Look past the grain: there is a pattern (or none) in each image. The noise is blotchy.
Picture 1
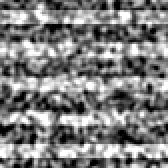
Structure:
horizontal stripes
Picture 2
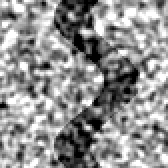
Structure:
a wavy band
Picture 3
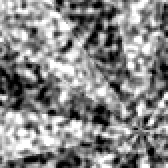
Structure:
spokes from one point
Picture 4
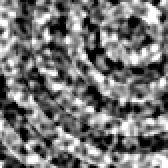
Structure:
rings round one point
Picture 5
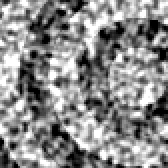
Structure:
rings round one point
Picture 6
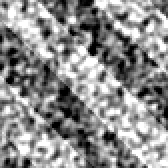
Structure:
diagonal stripes
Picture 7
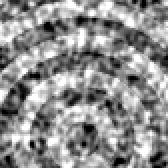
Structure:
rings round one point
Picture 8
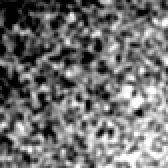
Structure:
a smooth slope
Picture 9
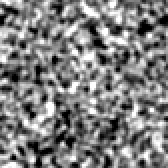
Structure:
only noise
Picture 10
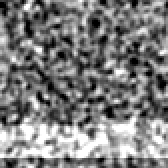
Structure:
one horizontal stripe
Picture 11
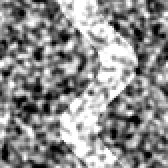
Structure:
a wavy band
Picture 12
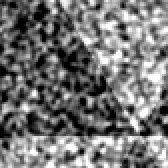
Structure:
spokes from one point
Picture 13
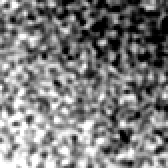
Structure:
a smooth slope
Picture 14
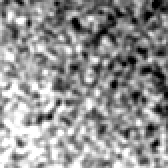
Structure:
a smooth slope
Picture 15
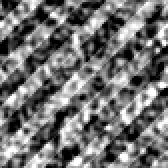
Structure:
diagonal stripes
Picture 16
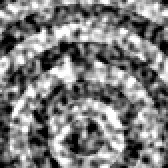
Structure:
rings round one point
